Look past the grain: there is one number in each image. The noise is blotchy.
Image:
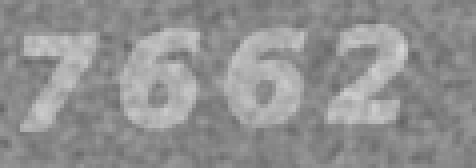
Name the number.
7662
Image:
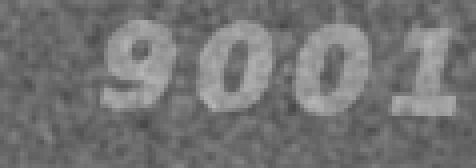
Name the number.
9001
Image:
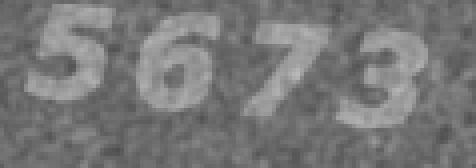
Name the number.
5673
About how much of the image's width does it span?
nearly all
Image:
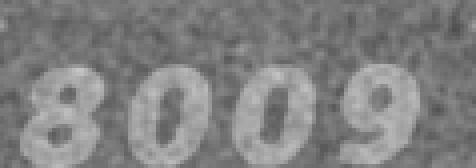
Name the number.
8009
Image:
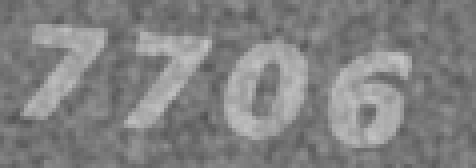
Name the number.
7706
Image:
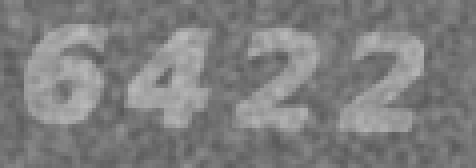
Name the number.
6422
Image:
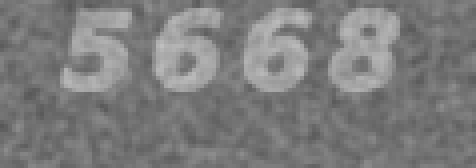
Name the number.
5668
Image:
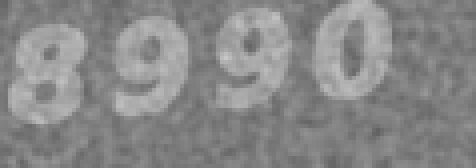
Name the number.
8990
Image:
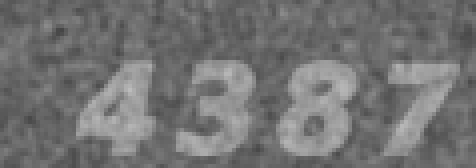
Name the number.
4387
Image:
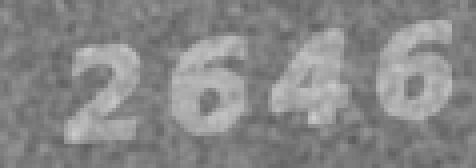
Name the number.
2646
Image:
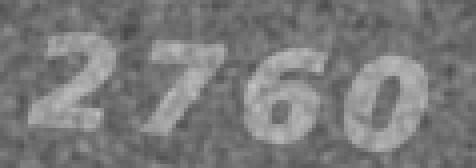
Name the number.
2760
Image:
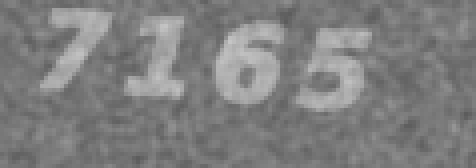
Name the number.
7165
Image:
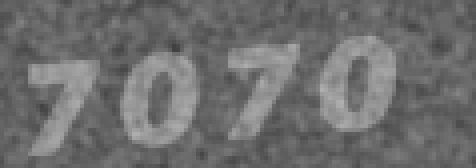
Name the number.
7070
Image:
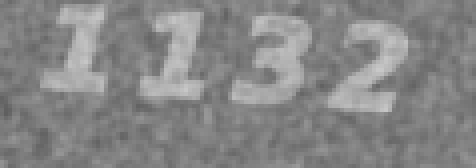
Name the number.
1132
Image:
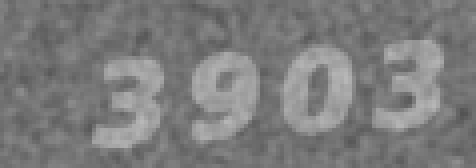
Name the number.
3903
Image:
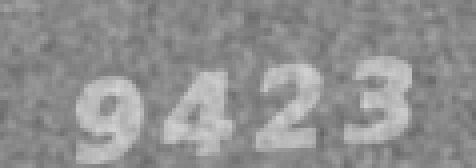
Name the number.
9423
